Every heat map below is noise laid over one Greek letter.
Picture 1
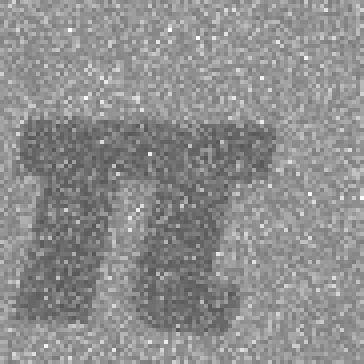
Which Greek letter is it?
pi
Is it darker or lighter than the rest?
darker
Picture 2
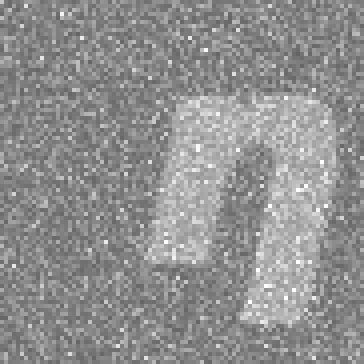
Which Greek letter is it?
eta
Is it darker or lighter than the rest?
lighter
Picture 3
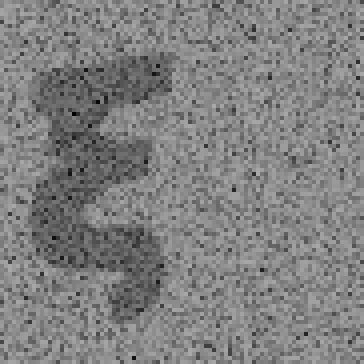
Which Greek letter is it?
xi
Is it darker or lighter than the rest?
darker
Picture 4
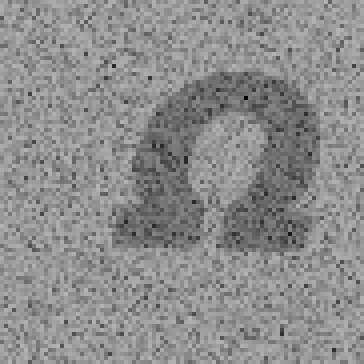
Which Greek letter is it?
omega
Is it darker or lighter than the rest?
darker
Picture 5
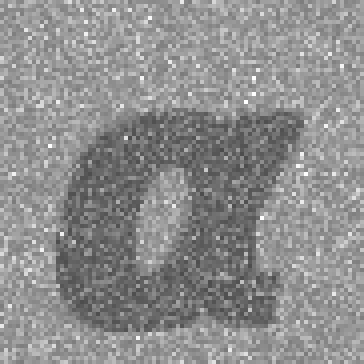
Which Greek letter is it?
alpha
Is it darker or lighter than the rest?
darker
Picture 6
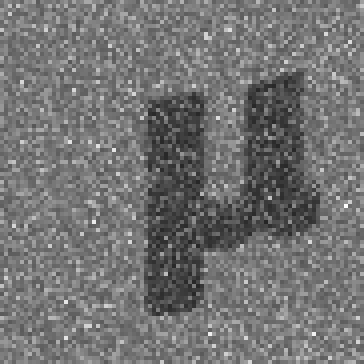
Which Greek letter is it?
mu
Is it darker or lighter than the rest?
darker
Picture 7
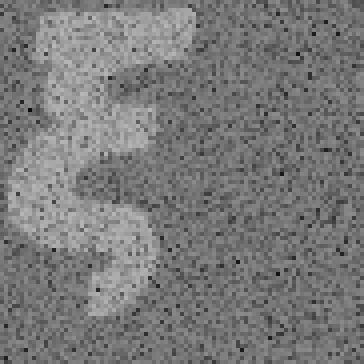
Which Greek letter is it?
xi
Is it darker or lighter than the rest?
lighter
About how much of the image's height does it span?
nearly all
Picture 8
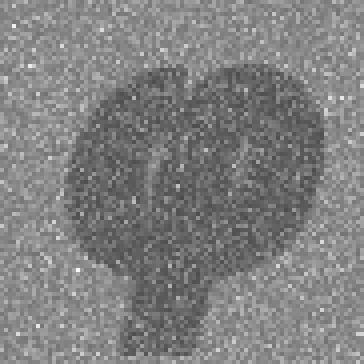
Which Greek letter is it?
phi
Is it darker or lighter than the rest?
darker
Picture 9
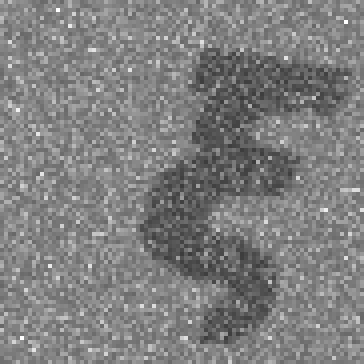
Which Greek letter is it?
xi
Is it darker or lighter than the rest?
darker
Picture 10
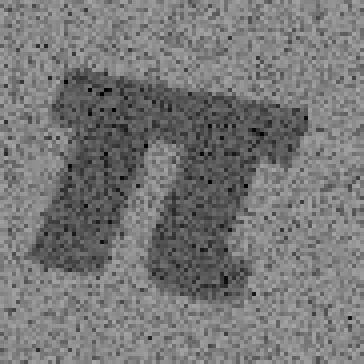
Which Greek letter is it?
pi
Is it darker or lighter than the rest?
darker
